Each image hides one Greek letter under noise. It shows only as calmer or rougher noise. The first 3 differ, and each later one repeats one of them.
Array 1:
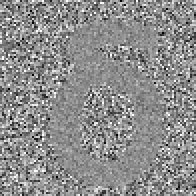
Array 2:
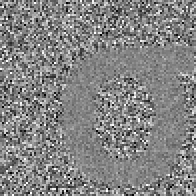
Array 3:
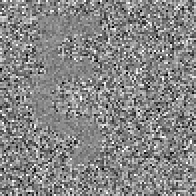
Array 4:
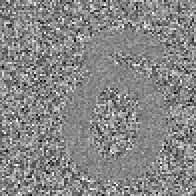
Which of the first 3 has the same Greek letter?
1
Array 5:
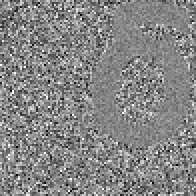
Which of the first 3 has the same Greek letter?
1
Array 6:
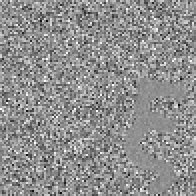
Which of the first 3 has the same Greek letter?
3
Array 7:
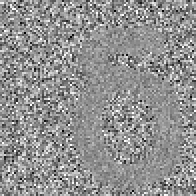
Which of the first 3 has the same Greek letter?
1
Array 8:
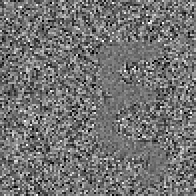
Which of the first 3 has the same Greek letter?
3
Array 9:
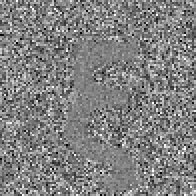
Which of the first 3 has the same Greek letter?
3
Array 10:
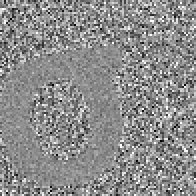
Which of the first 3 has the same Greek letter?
2
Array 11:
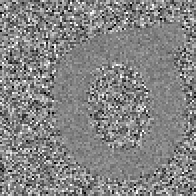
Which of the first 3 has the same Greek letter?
2
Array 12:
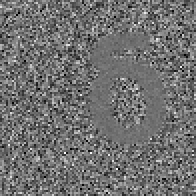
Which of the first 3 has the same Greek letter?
1
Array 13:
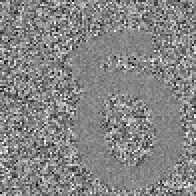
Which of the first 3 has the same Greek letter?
1
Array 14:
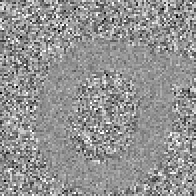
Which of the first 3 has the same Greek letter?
2
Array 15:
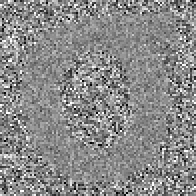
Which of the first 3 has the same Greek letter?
2
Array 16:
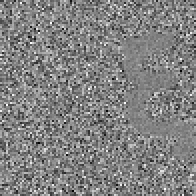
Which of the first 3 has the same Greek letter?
3
